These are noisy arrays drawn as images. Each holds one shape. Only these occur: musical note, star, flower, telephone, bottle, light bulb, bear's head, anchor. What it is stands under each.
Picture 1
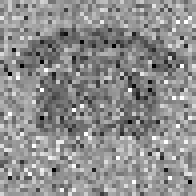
telephone
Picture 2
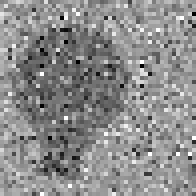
light bulb
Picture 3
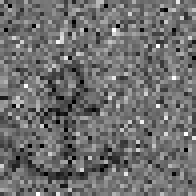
anchor
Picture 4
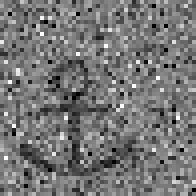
anchor
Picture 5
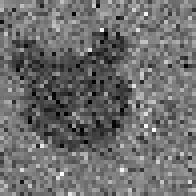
bear's head
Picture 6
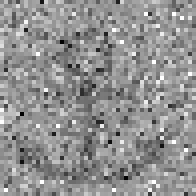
anchor
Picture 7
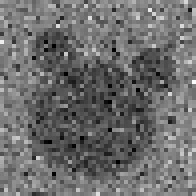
bear's head
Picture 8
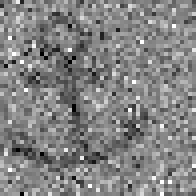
anchor
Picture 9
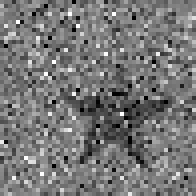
star
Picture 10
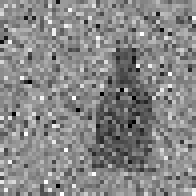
bottle
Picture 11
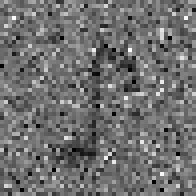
musical note
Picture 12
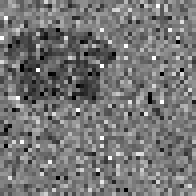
telephone
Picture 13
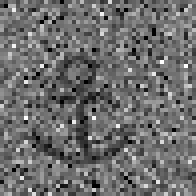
anchor
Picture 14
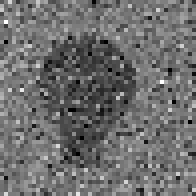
light bulb
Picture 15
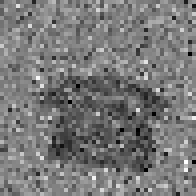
telephone
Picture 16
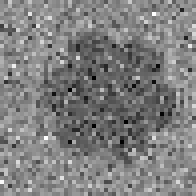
flower
